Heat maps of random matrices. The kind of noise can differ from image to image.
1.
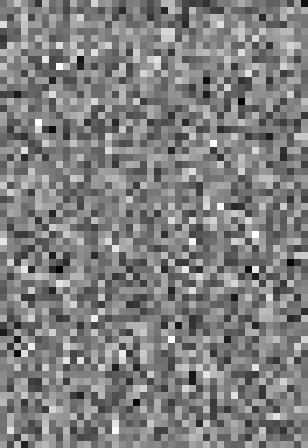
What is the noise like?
independent entries
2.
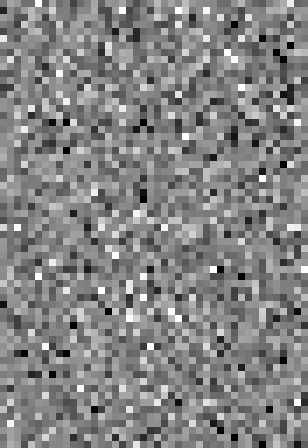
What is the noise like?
heavy tails
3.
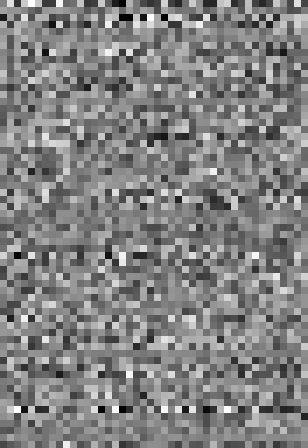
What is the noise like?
rows of uneven size
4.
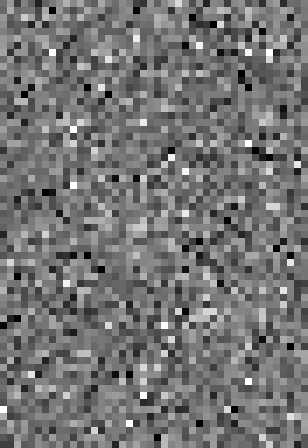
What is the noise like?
heavy tails
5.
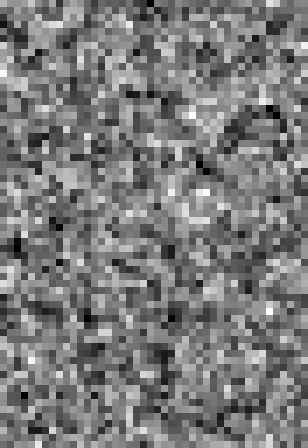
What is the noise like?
blotchy
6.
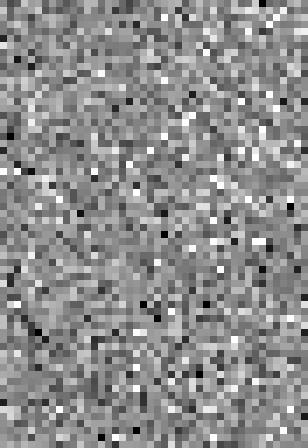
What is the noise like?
heavy tails
